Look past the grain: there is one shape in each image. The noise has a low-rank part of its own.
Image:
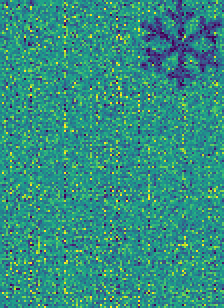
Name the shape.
snowflake
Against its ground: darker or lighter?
darker
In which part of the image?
top right
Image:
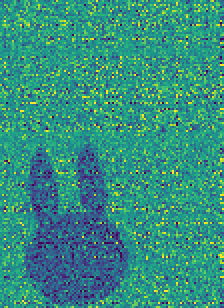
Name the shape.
rabbit's head
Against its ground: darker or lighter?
darker
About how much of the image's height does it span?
half
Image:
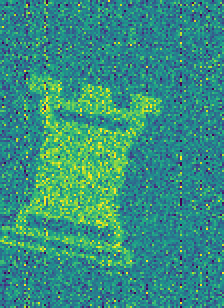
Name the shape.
chess rook
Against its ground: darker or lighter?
lighter
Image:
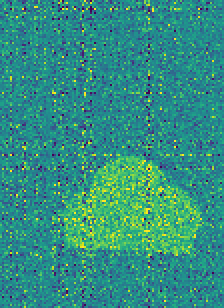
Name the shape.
cloud
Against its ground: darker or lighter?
lighter
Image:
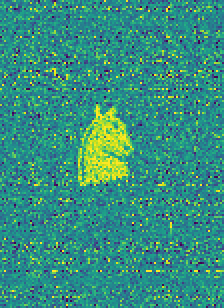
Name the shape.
chess knight
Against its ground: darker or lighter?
lighter
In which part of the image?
centre
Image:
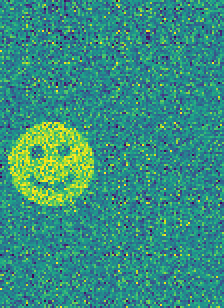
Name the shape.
smiling face
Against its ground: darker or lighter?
lighter
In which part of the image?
middle left
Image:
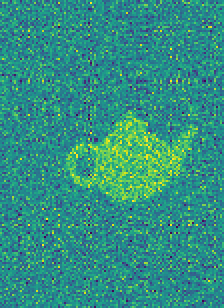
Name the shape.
teapot
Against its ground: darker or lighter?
lighter
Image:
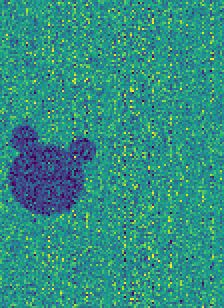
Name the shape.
bear's head
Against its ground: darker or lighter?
darker
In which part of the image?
middle left
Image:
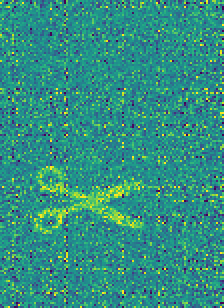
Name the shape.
pair of scissors
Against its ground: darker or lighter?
lighter
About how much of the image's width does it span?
half
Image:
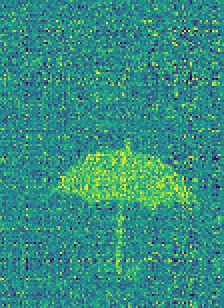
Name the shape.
umbrella
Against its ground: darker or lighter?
lighter
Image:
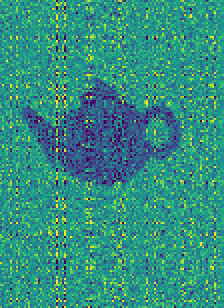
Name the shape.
teapot
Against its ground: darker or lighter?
darker
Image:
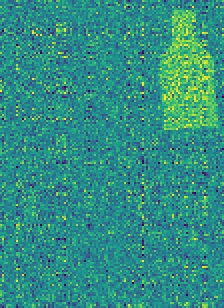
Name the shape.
bottle
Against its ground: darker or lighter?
lighter
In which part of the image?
top right
